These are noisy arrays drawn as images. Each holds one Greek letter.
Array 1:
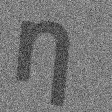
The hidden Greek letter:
eta
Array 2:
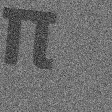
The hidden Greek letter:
pi
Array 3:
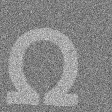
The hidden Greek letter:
omega
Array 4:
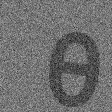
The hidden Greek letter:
theta
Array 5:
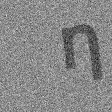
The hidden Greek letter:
eta
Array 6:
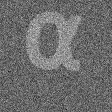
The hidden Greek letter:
alpha
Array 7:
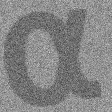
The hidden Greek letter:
alpha
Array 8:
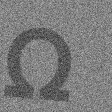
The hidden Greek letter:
omega
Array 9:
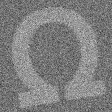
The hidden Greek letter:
omega
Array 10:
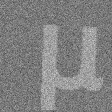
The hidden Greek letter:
mu
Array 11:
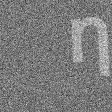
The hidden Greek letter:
eta
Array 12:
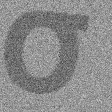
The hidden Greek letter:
sigma
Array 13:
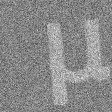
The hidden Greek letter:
mu
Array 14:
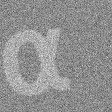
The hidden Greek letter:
alpha
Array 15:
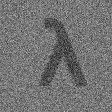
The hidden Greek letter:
lambda
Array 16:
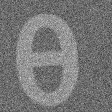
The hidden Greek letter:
theta
